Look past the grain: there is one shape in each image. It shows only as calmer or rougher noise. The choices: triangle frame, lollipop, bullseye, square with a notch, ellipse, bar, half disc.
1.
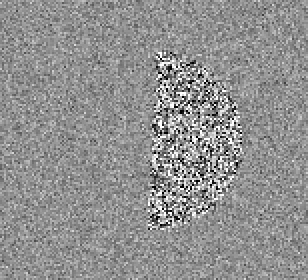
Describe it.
rough half disc
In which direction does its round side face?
right
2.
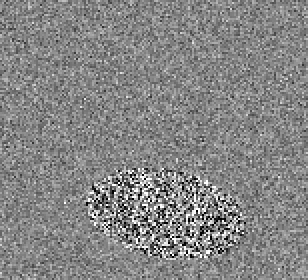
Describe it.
rough ellipse
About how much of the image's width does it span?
half
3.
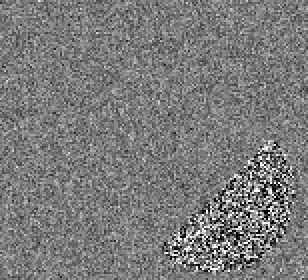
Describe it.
rough half disc
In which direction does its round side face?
down and right
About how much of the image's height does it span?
half
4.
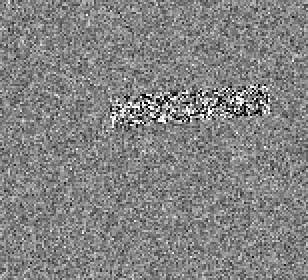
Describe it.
rough bar
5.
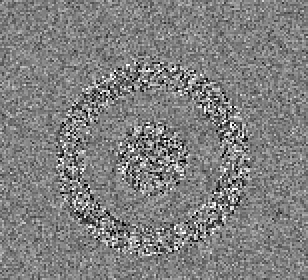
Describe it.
rough bullseye
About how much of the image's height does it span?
two thirds
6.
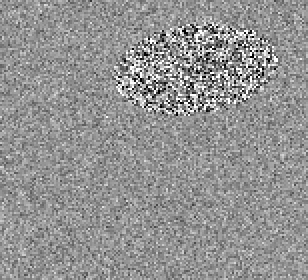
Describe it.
rough ellipse
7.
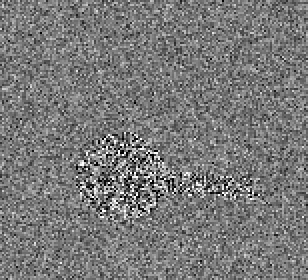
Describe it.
rough lollipop
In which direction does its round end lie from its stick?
left
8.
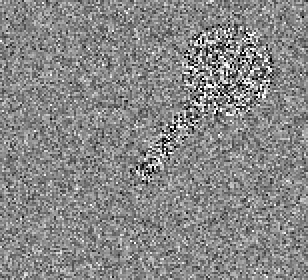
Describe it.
rough lollipop
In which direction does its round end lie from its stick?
up and right
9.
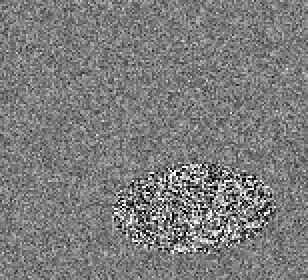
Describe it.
rough ellipse
